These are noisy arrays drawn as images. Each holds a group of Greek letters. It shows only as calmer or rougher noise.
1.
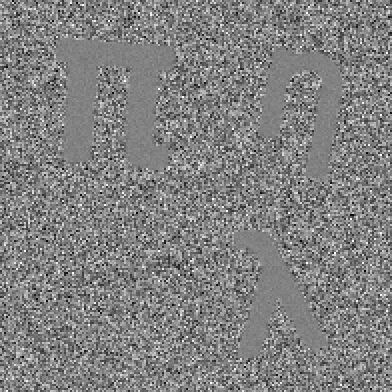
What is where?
top left: pi; top right: eta; bottom right: lambda
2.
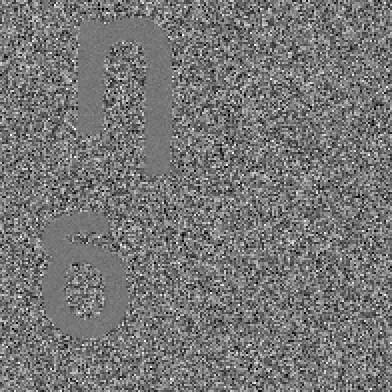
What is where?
top left: eta; bottom left: delta
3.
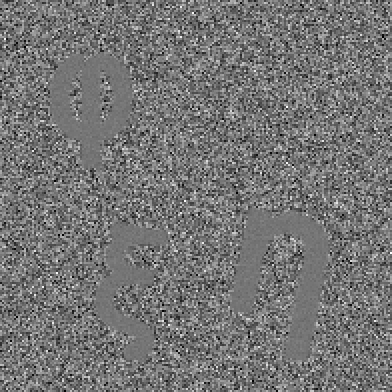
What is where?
top left: phi; bottom left: xi; bottom right: eta
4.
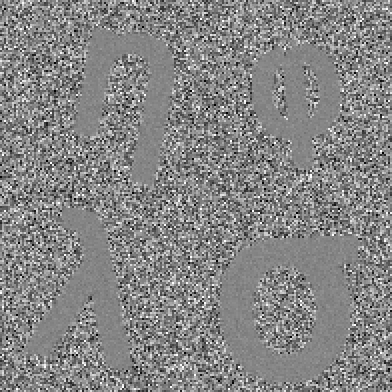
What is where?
top left: eta; top right: phi; bottom left: lambda; bottom right: sigma
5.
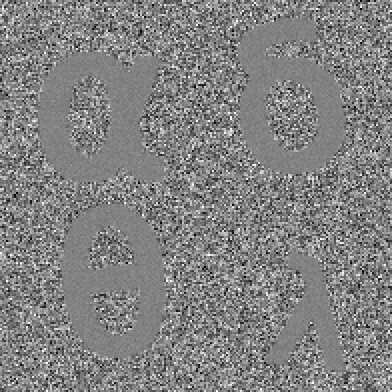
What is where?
top left: alpha; top right: delta; bottom left: theta; bottom right: lambda
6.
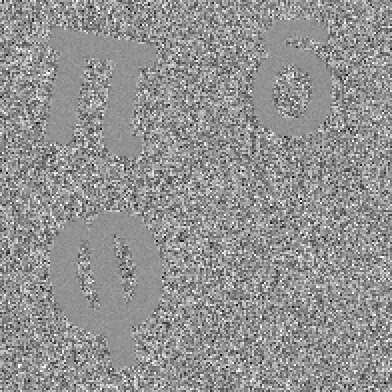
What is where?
top left: pi; top right: delta; bottom left: phi
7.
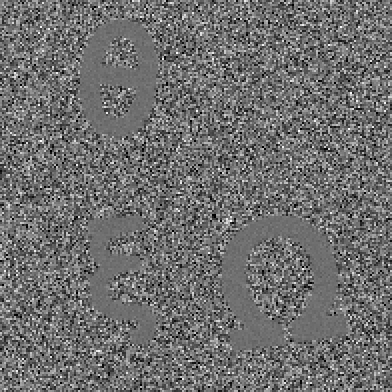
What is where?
top left: theta; bottom left: xi; bottom right: omega
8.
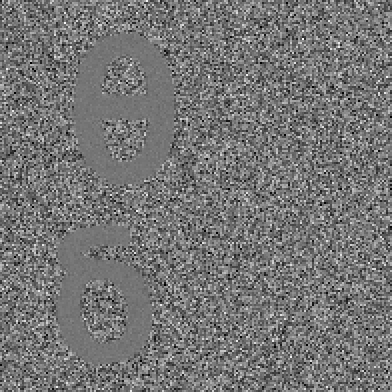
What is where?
top left: theta; bottom left: delta
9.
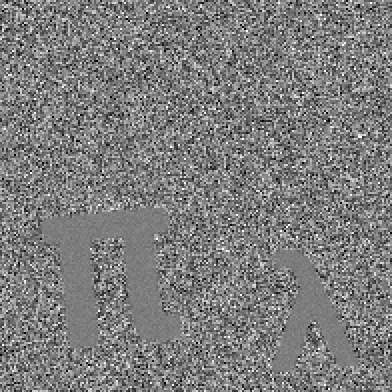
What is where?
bottom left: pi; bottom right: lambda
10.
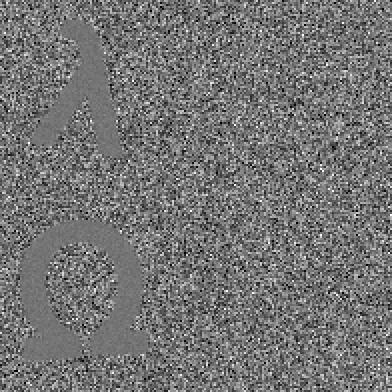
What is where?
top left: lambda; bottom left: omega
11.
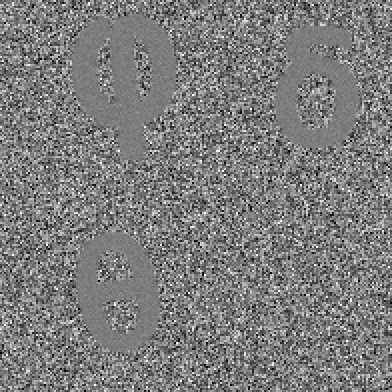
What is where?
top left: phi; top right: delta; bottom left: theta
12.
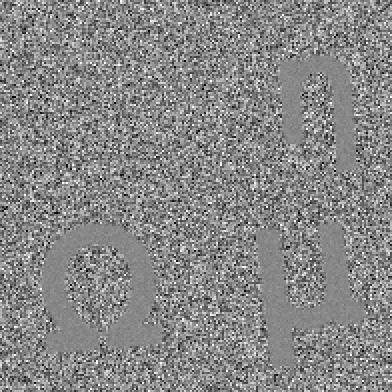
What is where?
top right: eta; bottom left: omega; bottom right: mu
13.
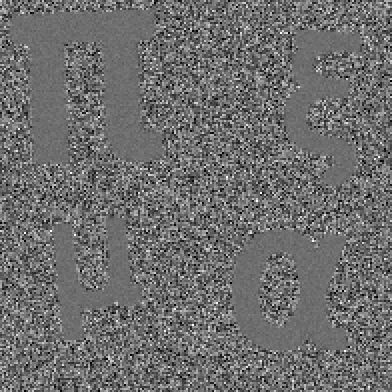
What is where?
top left: pi; top right: xi; bottom left: mu; bottom right: alpha
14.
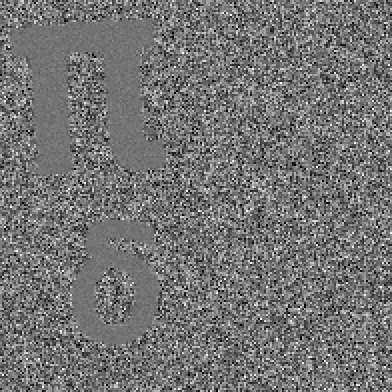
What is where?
top left: pi; bottom left: delta
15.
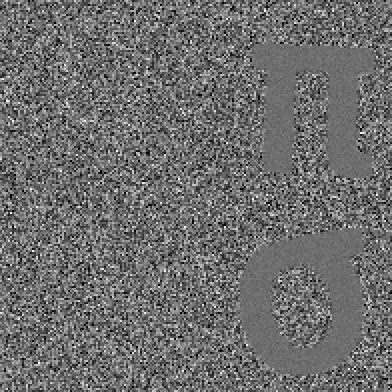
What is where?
top right: pi; bottom right: sigma
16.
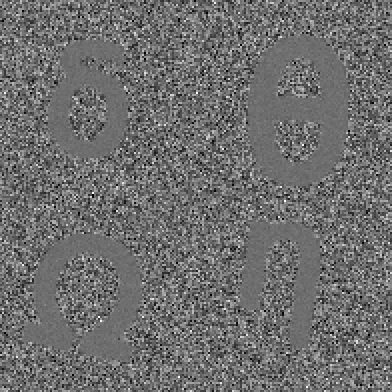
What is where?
top left: delta; top right: theta; bottom left: omega; bottom right: eta
